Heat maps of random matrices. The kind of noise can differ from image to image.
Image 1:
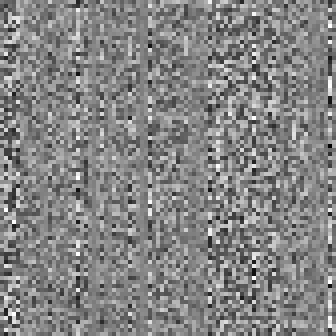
columns of uneven size
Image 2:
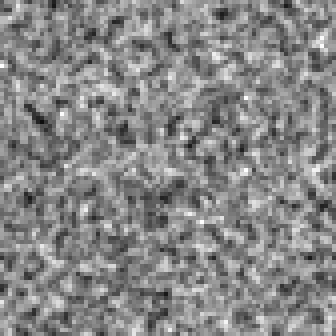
blotchy
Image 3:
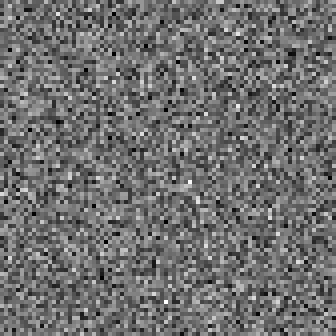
independent entries
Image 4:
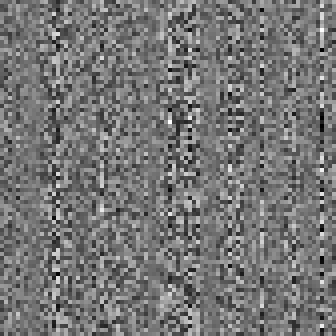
columns of uneven size
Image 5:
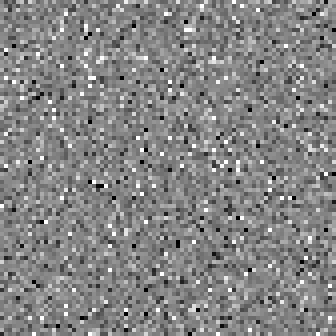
heavy tails
